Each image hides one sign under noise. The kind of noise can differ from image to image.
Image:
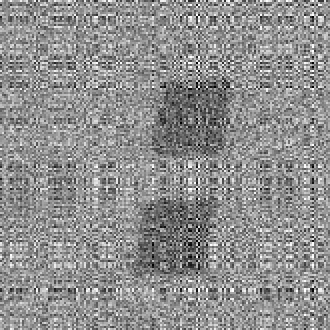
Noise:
low rank plus noise
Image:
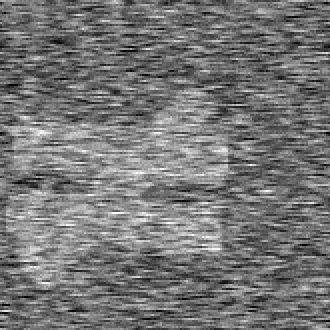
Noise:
streaked along the rows
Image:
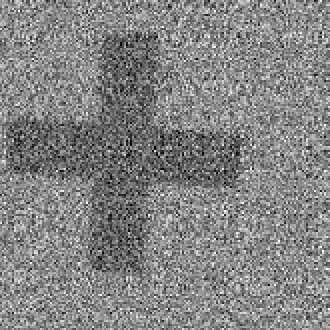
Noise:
low rank plus noise
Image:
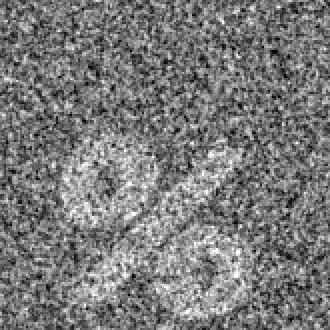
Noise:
blotchy
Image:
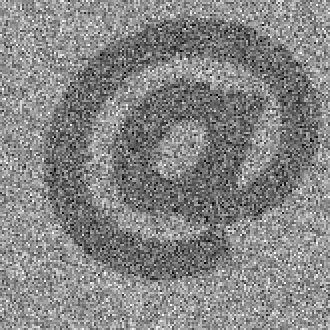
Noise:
independent entries
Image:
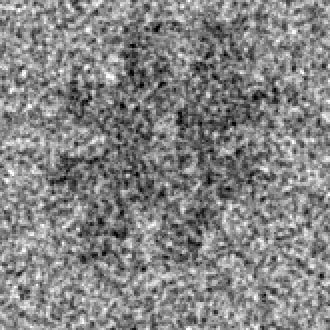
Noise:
blotchy
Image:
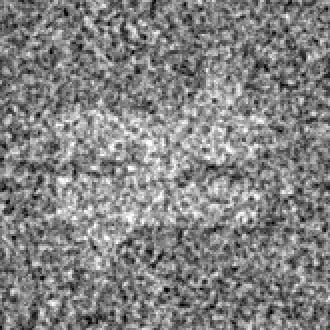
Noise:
blotchy
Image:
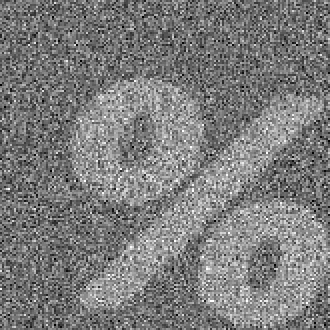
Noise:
low rank plus noise
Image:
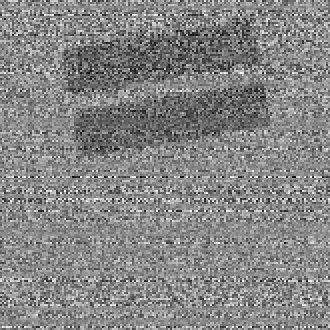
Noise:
rows of uneven size
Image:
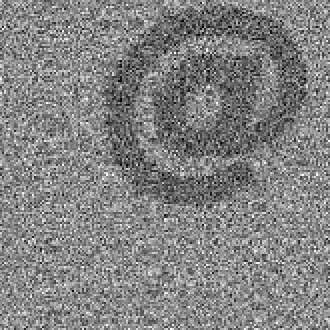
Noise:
low rank plus noise
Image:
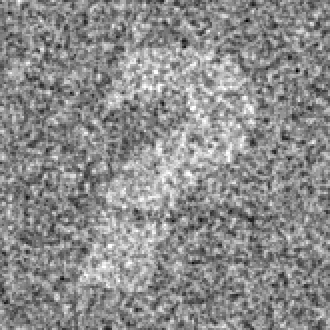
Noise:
blotchy
